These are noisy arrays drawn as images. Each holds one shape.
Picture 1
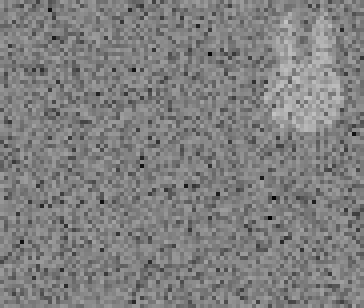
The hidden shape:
rabbit's head
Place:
top right
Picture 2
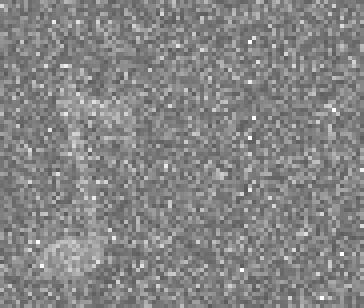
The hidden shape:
musical note
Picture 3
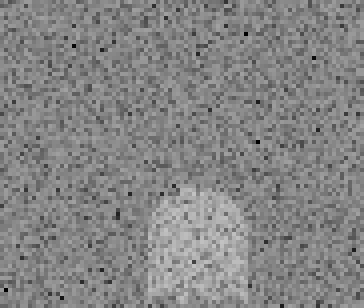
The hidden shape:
ghost
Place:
bottom middle
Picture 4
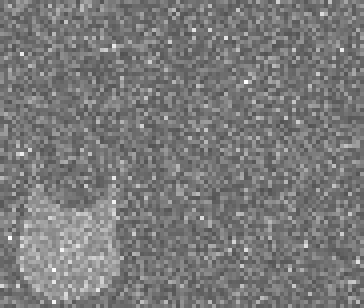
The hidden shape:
cat's head
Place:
bottom left
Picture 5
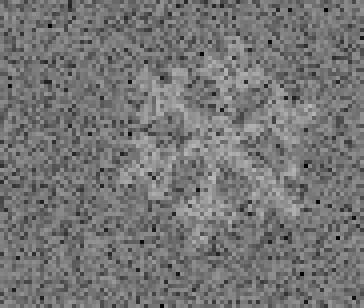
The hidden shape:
snowflake
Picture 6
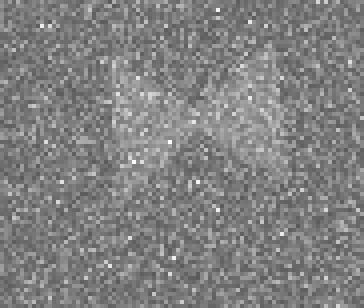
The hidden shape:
bow tie
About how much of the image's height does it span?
half
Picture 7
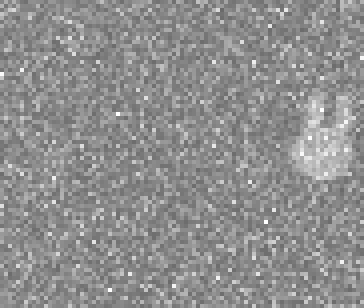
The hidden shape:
rabbit's head
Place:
middle right
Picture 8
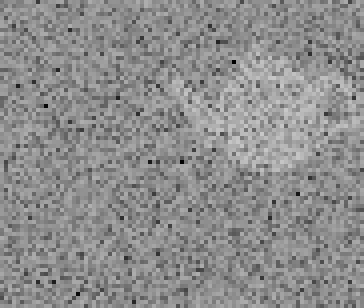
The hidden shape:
teapot
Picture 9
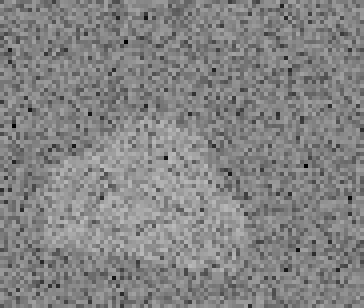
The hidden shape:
cloud
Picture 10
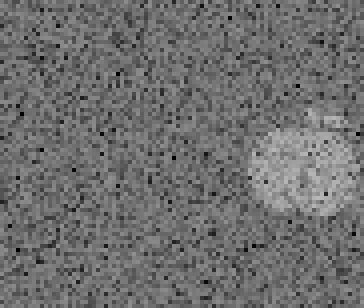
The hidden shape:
apple
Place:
middle right
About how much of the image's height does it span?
a third
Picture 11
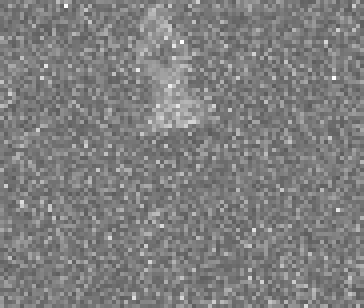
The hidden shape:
chess bishop
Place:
top middle
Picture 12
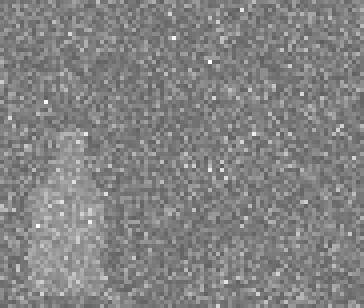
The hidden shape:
bottle
